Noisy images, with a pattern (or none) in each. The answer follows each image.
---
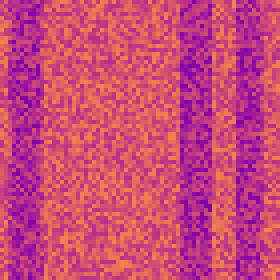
bands of columns
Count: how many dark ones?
3
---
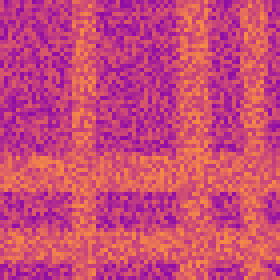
bands of rows crossing bands of columns
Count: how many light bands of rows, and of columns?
2 and 3
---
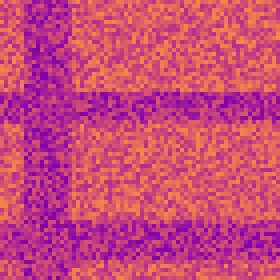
bands of rows crossing bands of columns
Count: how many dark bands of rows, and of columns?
2 and 1
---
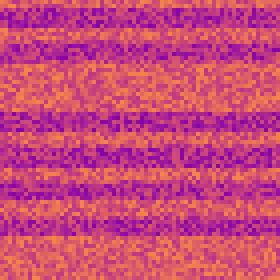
bands of rows
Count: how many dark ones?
6
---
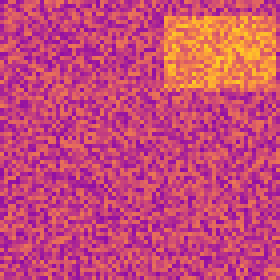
one block
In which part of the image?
top right
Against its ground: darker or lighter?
lighter
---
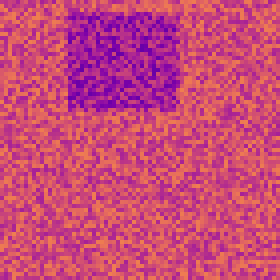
one block
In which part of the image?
top middle
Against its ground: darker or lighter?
darker
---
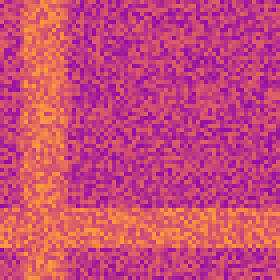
bands of rows crossing bands of columns
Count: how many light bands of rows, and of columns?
1 and 1
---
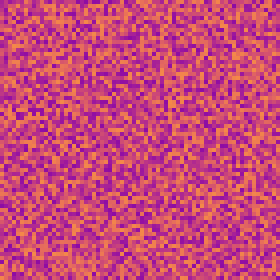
only noise
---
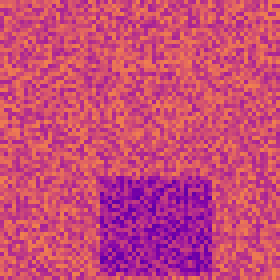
one block
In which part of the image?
bottom middle
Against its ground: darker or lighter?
darker
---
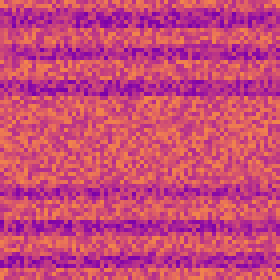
bands of rows
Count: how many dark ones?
6
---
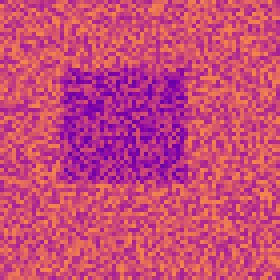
one block
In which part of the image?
centre
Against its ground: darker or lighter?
darker
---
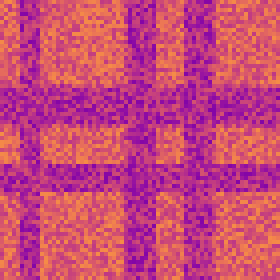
bands of rows crossing bands of columns
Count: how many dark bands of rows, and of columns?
2 and 3
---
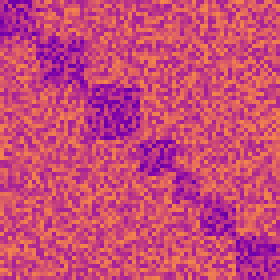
blocks along the diagonal
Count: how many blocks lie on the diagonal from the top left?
7
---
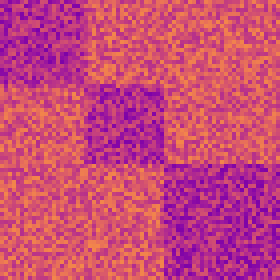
blocks along the diagonal
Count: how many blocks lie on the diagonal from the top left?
3
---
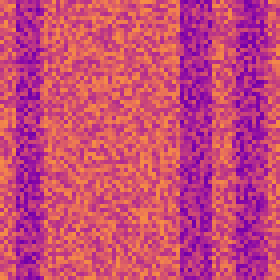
bands of columns
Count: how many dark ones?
3
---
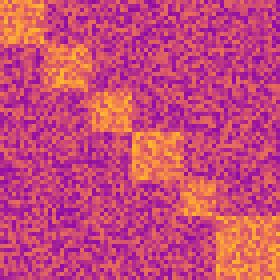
blocks along the diagonal
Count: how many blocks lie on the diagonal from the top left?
6
